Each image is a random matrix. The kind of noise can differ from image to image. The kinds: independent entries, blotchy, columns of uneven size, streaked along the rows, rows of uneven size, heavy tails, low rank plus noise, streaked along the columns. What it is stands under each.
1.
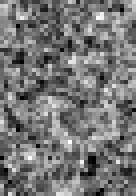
blotchy
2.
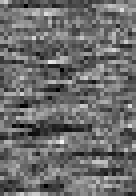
streaked along the rows
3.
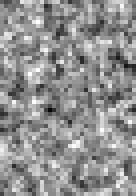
blotchy
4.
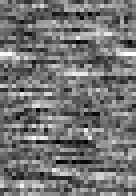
streaked along the rows
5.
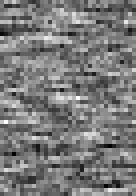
streaked along the rows
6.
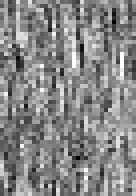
streaked along the columns
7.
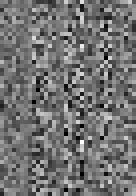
columns of uneven size
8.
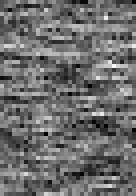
streaked along the rows
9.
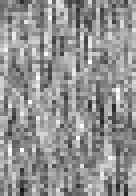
streaked along the columns
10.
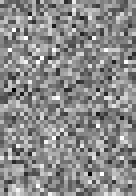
independent entries
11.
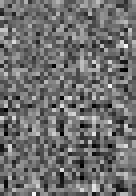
low rank plus noise
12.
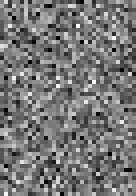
independent entries
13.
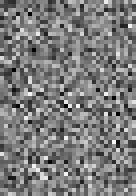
low rank plus noise
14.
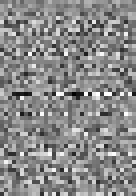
rows of uneven size
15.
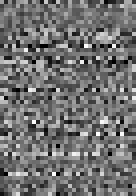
rows of uneven size
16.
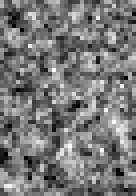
blotchy
